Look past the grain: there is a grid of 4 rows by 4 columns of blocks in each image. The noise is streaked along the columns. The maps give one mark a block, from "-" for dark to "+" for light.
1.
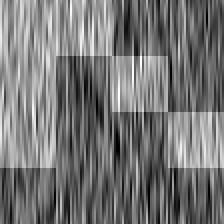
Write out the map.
+ + - -
+ - + -
+ - - +
- - - -
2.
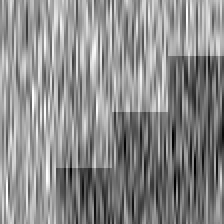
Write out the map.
+ + + +
+ + + -
+ + - -
+ - - -
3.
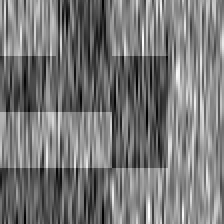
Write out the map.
+ - + +
- - - +
+ + - +
- - + +
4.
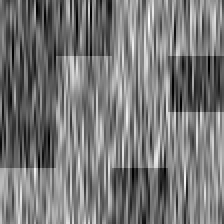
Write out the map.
- - + +
- + + -
- + + +
+ + - +
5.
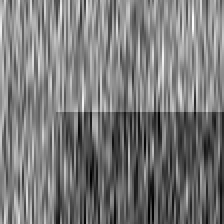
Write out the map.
+ + + +
+ + + +
+ - - -
+ - - -
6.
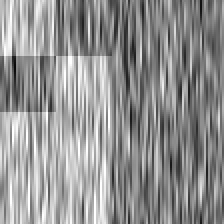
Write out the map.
+ - - -
- + - -
+ + - -
+ + - -
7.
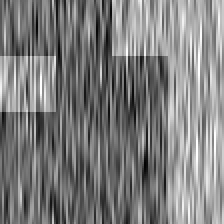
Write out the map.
- - + +
+ - - +
- - - +
- - - +
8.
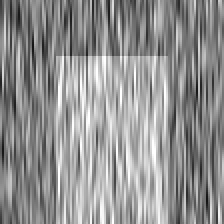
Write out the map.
- - - -
- + + -
- + + -
- + + -
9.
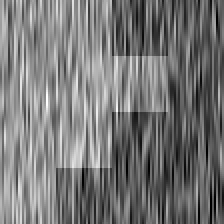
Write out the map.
+ + - -
+ + + -
+ + - -
+ - - -
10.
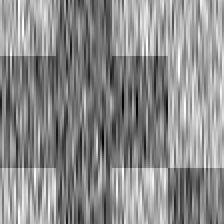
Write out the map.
+ - + +
- - - +
- - - +
+ - + -
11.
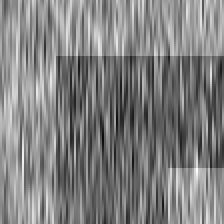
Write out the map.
+ + + +
+ - - -
+ - - -
+ - - +
